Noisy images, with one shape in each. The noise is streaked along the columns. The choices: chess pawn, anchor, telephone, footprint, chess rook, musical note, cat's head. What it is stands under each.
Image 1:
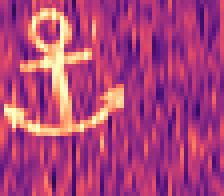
light anchor
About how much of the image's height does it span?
two thirds
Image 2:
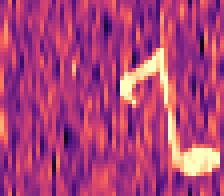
light musical note
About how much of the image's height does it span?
two thirds
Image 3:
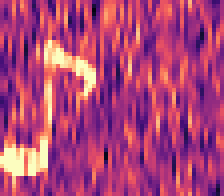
light musical note
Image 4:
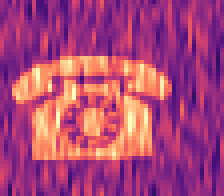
light telephone
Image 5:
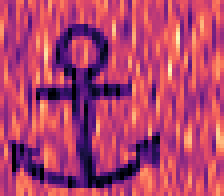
dark anchor
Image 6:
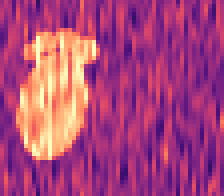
light footprint
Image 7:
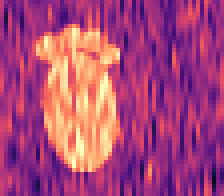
light footprint
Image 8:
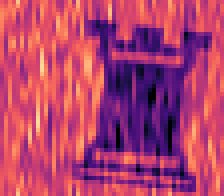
dark chess rook
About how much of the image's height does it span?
nearly all
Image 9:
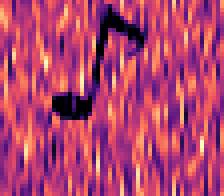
dark musical note
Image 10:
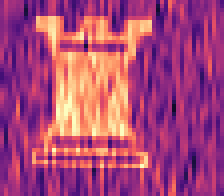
light chess rook
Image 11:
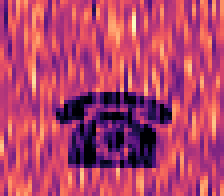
dark telephone
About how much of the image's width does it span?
half
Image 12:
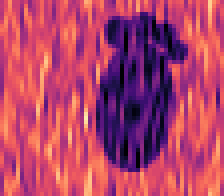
dark footprint
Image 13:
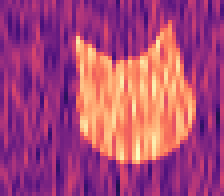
light cat's head
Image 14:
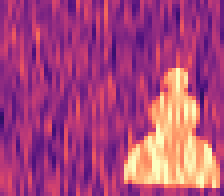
light chess pawn
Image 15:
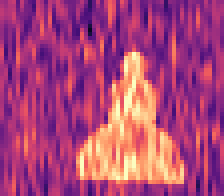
light chess pawn
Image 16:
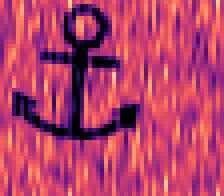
dark anchor
